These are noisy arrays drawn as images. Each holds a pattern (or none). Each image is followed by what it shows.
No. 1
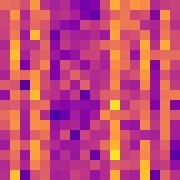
bands of columns
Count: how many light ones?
5
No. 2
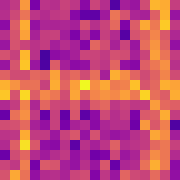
bands of rows crossing bands of columns
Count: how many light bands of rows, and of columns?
1 and 2
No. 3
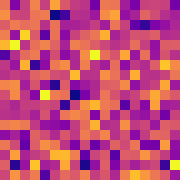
only noise
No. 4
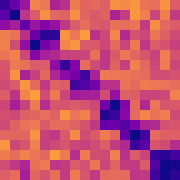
blocks along the diagonal
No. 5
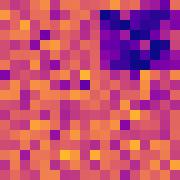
one block
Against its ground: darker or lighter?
darker
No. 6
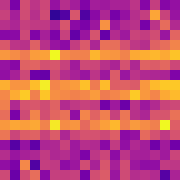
bands of rows
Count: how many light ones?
3
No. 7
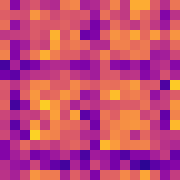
bands of rows crossing bands of columns
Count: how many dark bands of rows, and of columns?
2 and 3
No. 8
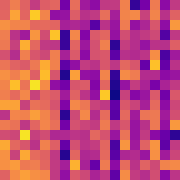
bands of columns
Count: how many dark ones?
5
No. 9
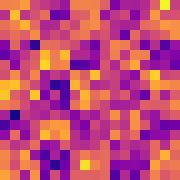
a checkerboard
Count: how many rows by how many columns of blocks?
5 by 5
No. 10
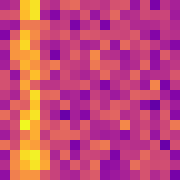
one band of columns
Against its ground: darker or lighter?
lighter
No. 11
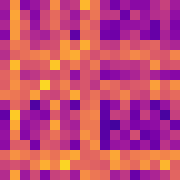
bands of rows crossing bands of columns
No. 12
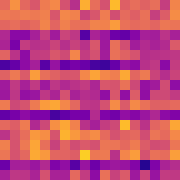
bands of rows
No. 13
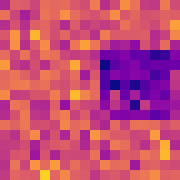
one block
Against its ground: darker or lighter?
darker
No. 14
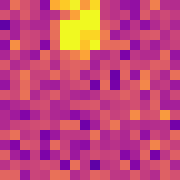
one block
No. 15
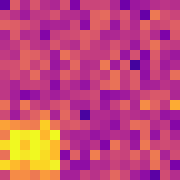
one block
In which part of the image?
bottom left
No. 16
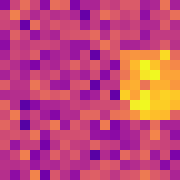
one block
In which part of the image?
middle right
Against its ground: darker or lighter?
lighter
